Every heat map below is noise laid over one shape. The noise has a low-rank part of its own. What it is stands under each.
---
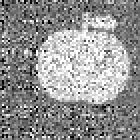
apple
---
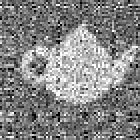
teapot
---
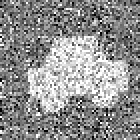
car
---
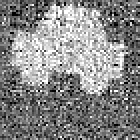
car
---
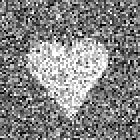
heart
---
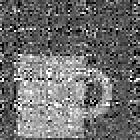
cup
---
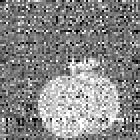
apple
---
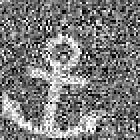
anchor
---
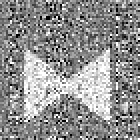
bow tie
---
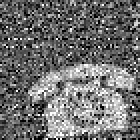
telephone
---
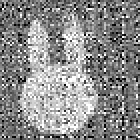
rabbit's head
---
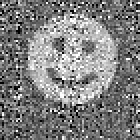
smiling face
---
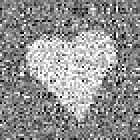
heart
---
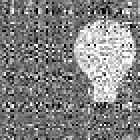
light bulb
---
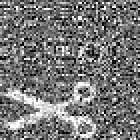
pair of scissors
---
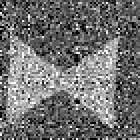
bow tie
